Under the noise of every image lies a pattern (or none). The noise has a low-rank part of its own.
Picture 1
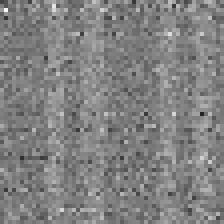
bands of columns
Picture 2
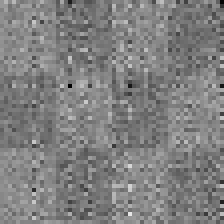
a checkerboard
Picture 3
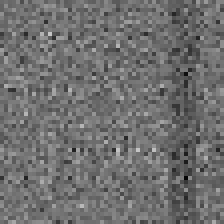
one band of columns
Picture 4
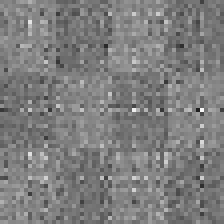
a checkerboard
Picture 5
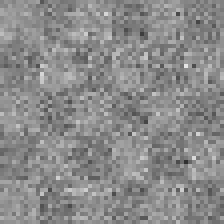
a checkerboard
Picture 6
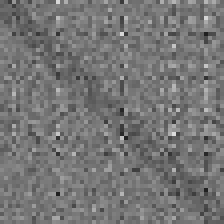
a diagonal band
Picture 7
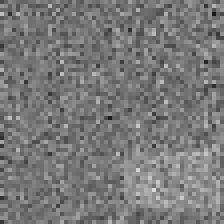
one block
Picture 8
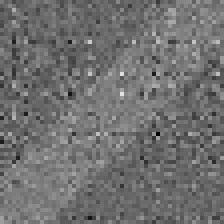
a diagonal band
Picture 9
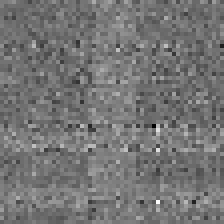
bands of rows crossing bands of columns
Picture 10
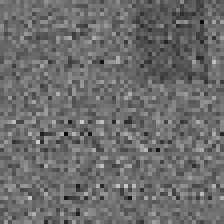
one block
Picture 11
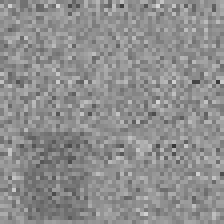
one block
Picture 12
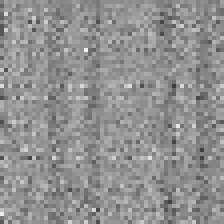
bands of columns
